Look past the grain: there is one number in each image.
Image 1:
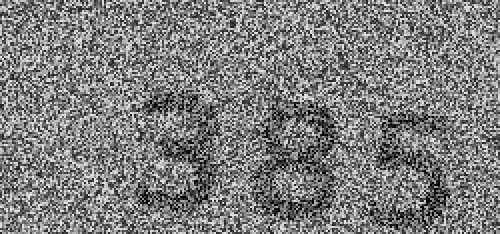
385
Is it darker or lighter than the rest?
darker
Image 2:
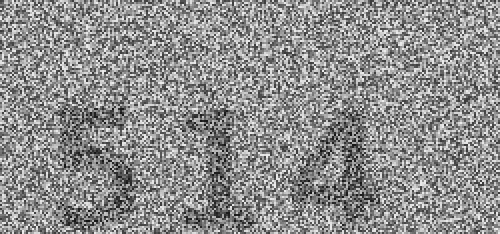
514
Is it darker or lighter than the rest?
darker
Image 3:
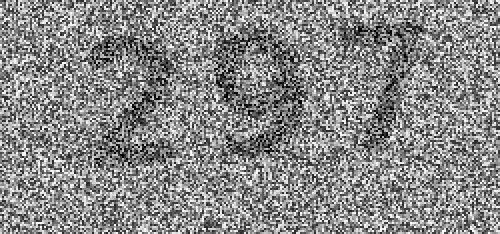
297
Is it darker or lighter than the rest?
darker
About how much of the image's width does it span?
two thirds
